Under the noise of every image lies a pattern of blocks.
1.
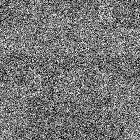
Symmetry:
left and right mirror each other
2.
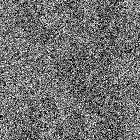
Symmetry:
top and bottom mirror each other
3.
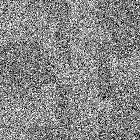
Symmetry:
top and bottom mirror each other
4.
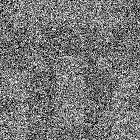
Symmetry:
left and right mirror each other
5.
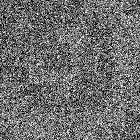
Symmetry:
mirrored about the diagonal from the top left
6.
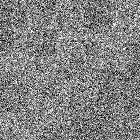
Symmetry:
mirrored about the diagonal from the top left
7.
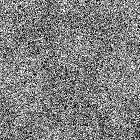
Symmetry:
left and right mirror each other
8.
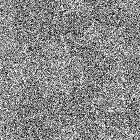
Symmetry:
top and bottom mirror each other
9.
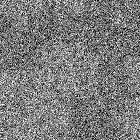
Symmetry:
mirrored about the diagonal from the bottom left
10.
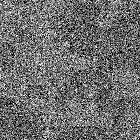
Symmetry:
no symmetry
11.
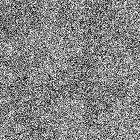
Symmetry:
mirrored about the diagonal from the top left
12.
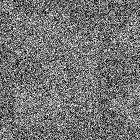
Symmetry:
top and bottom mirror each other
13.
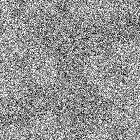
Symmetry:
the same after a half turn
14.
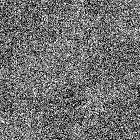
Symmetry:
mirrored about the diagonal from the top left
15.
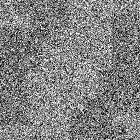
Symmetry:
the same after a half turn
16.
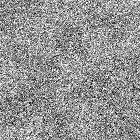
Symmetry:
no symmetry
